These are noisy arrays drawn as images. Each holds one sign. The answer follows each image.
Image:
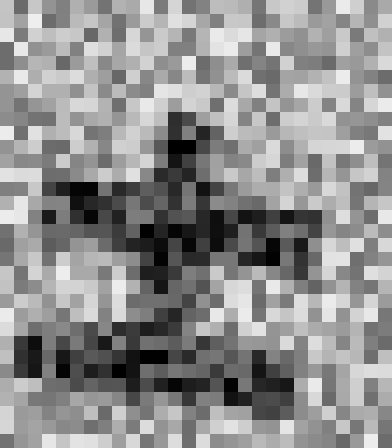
plus-minus sign
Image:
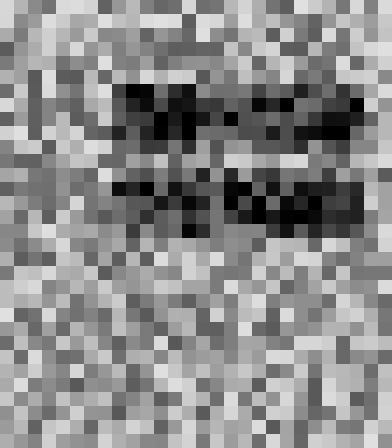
equals sign
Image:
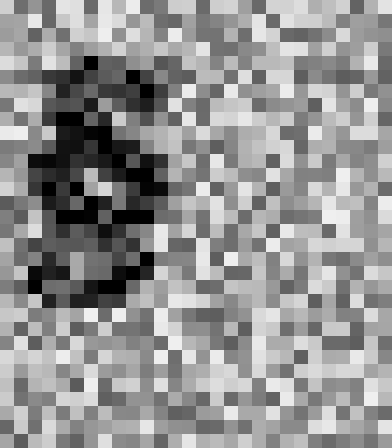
section sign
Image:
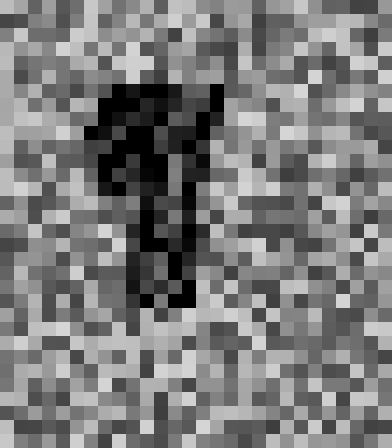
pilcrow
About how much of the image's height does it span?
half
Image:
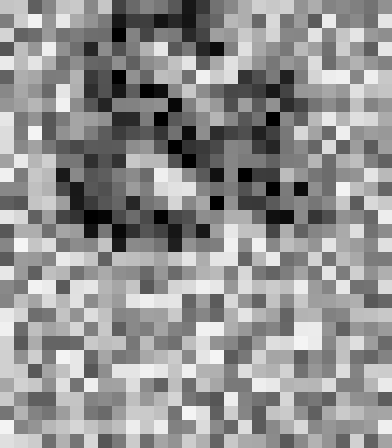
ampersand
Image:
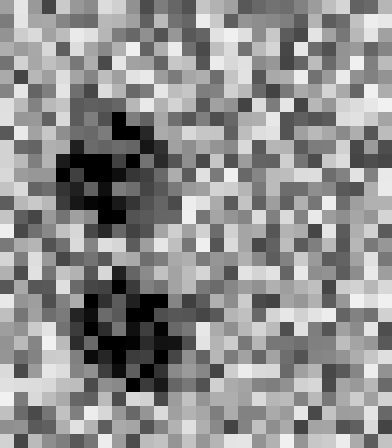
colon
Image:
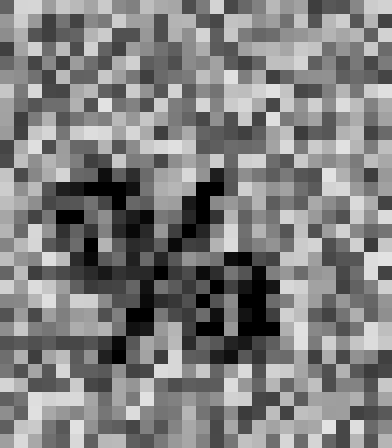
percent sign
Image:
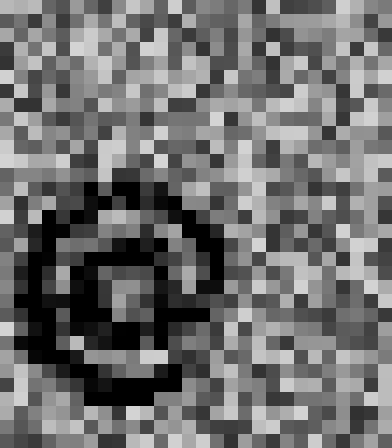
at sign
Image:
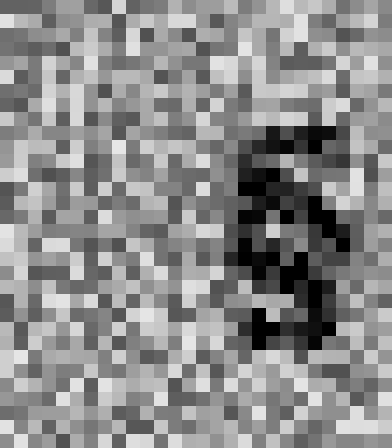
section sign
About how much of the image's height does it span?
half
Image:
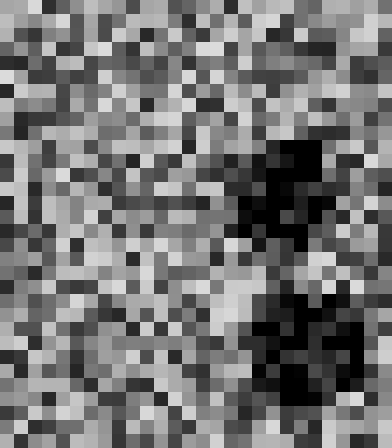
colon
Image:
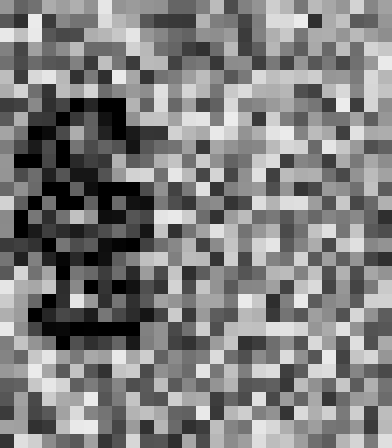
section sign
